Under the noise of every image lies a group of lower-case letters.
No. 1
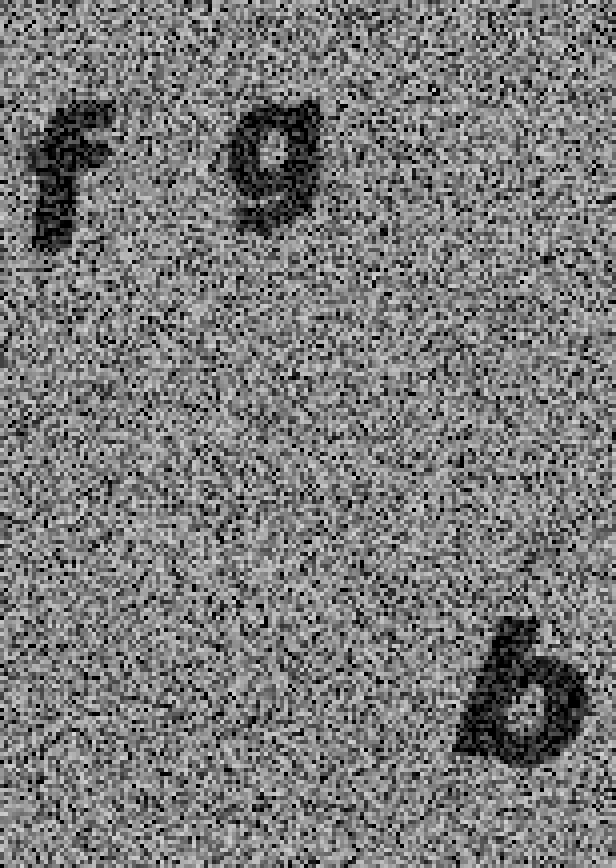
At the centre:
nothing
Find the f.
top left
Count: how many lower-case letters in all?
3
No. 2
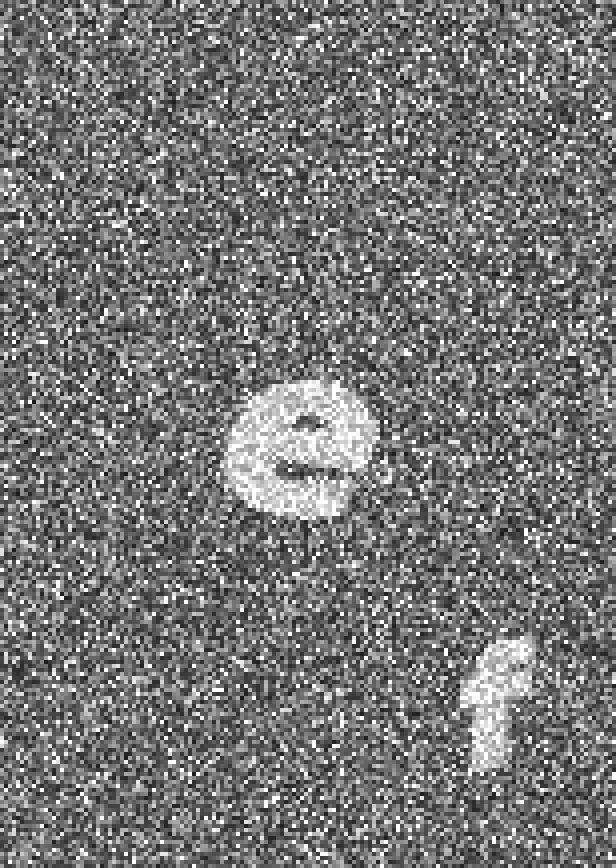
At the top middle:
nothing
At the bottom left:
nothing
